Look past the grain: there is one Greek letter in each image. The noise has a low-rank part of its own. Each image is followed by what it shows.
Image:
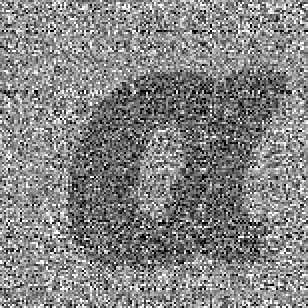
alpha
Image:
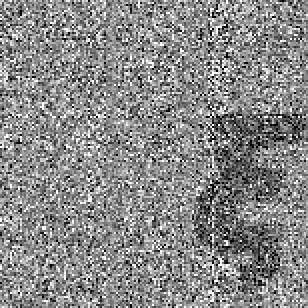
xi
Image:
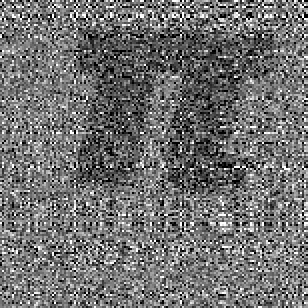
pi
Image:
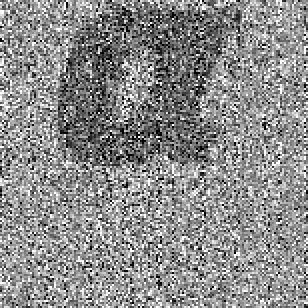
alpha
